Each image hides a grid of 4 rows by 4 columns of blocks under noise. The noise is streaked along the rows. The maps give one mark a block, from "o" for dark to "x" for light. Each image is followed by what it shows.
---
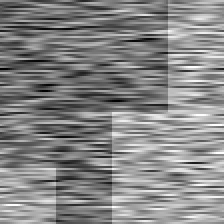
o o o x
o o o x
o o x x
x o x x
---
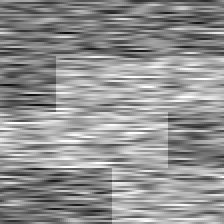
o o o o
o x x x
x x x o
o o x x
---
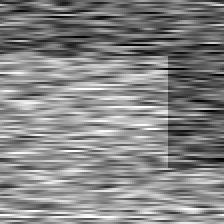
o o o o
x x x o
x x x o
x x x x
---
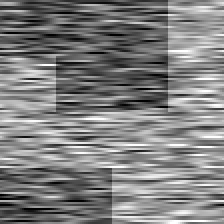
o o o x
x o o x
x x x x
o o x x
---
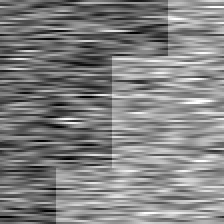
o o o x
o o x x
o o x x
o x x x
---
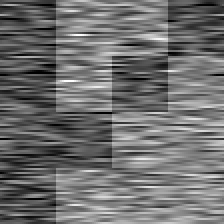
o x x o
o x o x
o o x x
o x x x
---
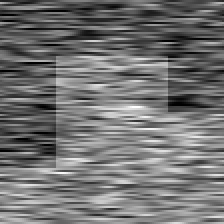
o o o o
o x x o
o x x x
x x x x
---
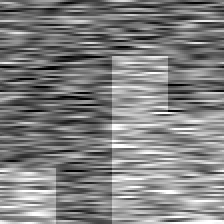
o o o o
o o x o
o o x x
x o x x
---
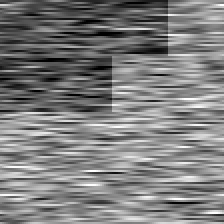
o o o x
o o x x
x x x x
x x x x
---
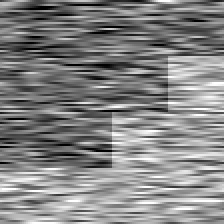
o o o o
o o o x
o o x x
x x x x
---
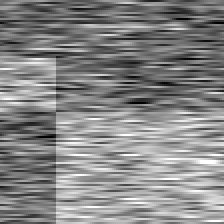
o o o o
x o o o
o x x x
o x x x
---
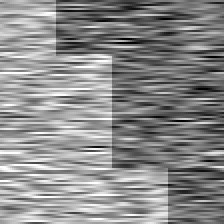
x o o o
x x o o
x x o o
x x x o
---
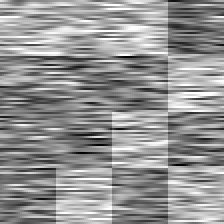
x x x o
o o o x
o o x o
o x o x
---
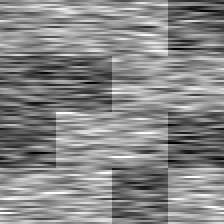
x x x o
o o x x
o x x o
x x o x
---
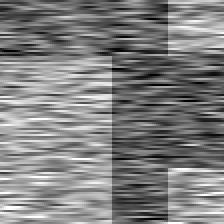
o o o x
x x o o
x x o o
x x o x
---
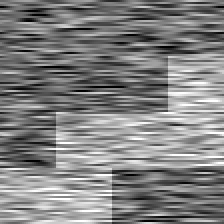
o o o o
o o o x
o x x x
x x o o
